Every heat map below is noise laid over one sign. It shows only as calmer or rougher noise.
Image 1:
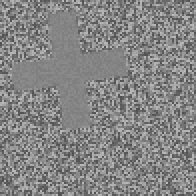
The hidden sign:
plus sign
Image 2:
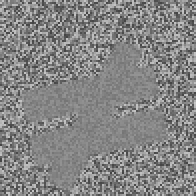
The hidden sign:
not-equal sign
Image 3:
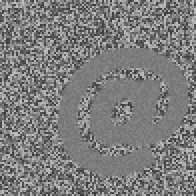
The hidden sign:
at sign
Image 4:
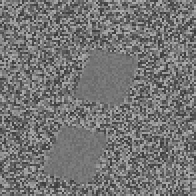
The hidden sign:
colon
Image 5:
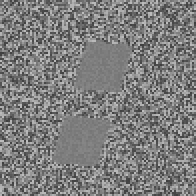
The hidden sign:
colon
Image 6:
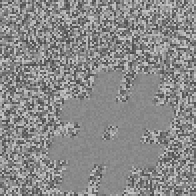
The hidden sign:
hash sign
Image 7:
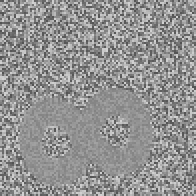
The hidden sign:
infinity sign
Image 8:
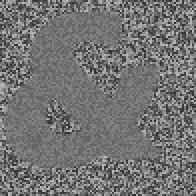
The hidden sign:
ampersand
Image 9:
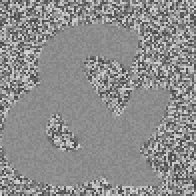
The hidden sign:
ampersand
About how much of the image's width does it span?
nearly all
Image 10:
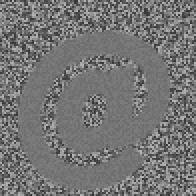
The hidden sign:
at sign
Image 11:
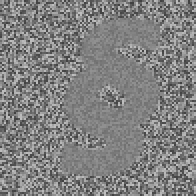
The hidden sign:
section sign
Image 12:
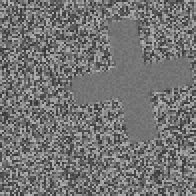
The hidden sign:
plus sign
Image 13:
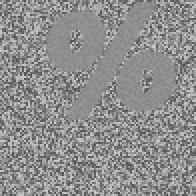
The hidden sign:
percent sign
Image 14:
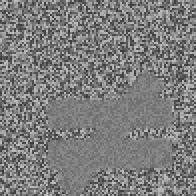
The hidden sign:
not-equal sign
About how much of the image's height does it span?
two thirds
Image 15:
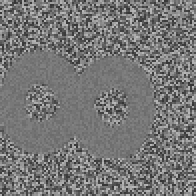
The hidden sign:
infinity sign
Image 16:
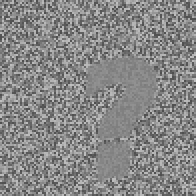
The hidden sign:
question mark
